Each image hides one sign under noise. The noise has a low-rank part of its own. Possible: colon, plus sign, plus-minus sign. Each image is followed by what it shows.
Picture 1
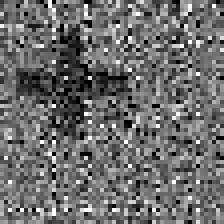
plus sign
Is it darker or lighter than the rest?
darker
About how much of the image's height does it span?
half
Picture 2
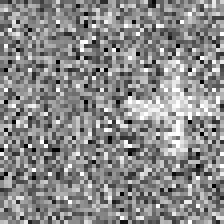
plus sign
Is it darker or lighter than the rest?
lighter
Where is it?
middle right
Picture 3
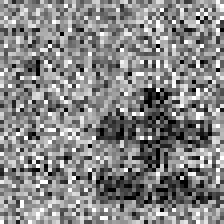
plus-minus sign
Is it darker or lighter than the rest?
darker
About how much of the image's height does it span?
half
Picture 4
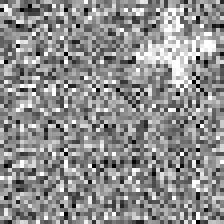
plus sign
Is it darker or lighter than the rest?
lighter
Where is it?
top right
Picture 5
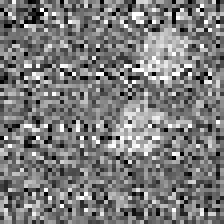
colon
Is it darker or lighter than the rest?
lighter
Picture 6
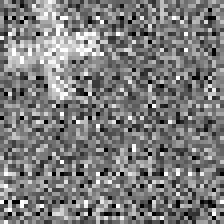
plus sign
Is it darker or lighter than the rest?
lighter
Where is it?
top left
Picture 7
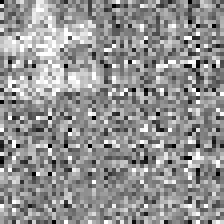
plus-minus sign
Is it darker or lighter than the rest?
lighter
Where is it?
top left
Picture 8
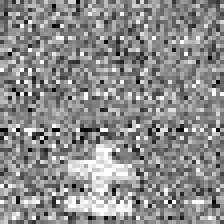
plus-minus sign
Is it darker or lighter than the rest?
lighter
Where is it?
bottom middle
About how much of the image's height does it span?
a third
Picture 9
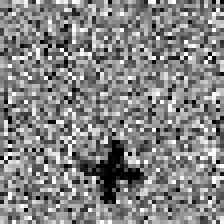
plus sign
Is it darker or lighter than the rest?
darker
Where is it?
bottom middle
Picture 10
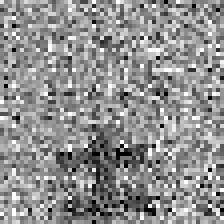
plus-minus sign
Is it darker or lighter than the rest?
darker
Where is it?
bottom middle
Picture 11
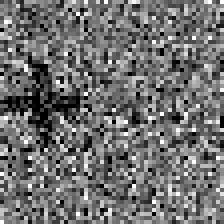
plus sign
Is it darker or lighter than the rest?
darker
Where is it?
middle left
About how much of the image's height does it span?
a third
